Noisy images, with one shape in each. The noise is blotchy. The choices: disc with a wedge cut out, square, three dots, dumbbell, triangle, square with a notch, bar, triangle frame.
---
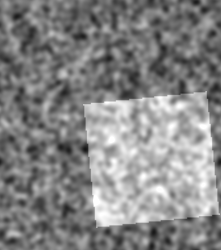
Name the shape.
square
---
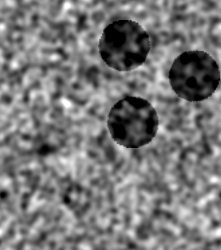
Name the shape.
three dots
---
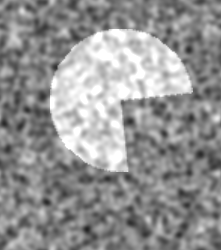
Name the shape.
disc with a wedge cut out
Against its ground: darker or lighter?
lighter
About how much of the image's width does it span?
two thirds
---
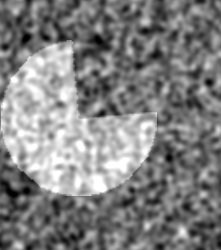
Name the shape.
disc with a wedge cut out
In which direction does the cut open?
up and right
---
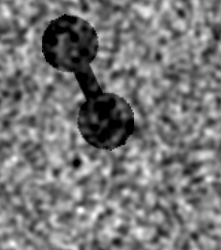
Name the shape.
dumbbell
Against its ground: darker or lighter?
darker
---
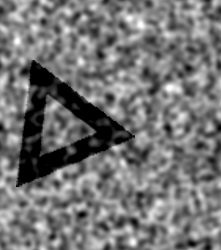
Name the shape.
triangle frame
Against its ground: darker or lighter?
darker
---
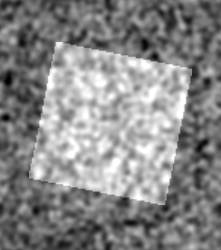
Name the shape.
square
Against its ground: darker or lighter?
lighter
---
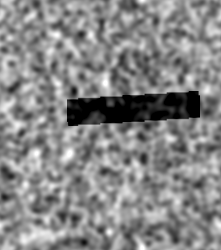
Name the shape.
bar
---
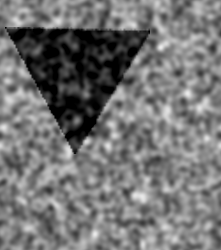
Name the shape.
triangle
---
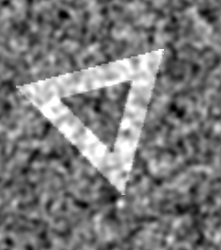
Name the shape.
triangle frame
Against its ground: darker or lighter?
lighter
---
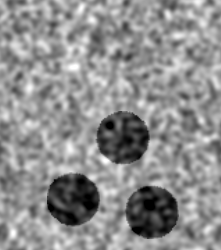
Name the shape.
three dots
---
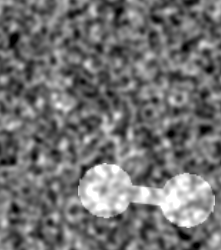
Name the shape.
dumbbell
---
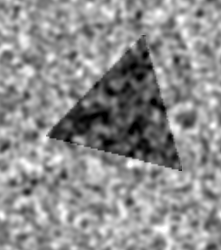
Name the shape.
triangle
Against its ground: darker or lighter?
darker
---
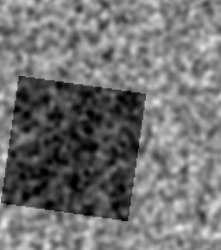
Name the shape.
square
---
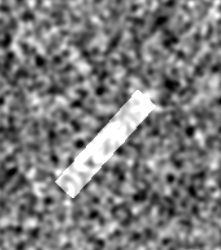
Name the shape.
bar
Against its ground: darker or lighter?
lighter
